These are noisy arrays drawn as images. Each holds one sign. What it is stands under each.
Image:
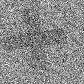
dark plus sign
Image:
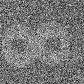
light infinity sign
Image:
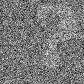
light question mark
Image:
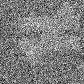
light not-equal sign
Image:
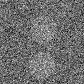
light colon
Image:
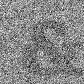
dark ampersand
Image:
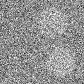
light colon
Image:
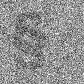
dark section sign
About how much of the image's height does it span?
two thirds
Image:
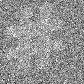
light hash sign
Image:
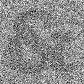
dark ampersand
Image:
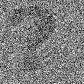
dark question mark
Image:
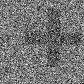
dark plus sign
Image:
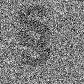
dark section sign
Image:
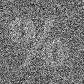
light percent sign
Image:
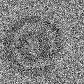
dark at sign
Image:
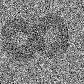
dark infinity sign
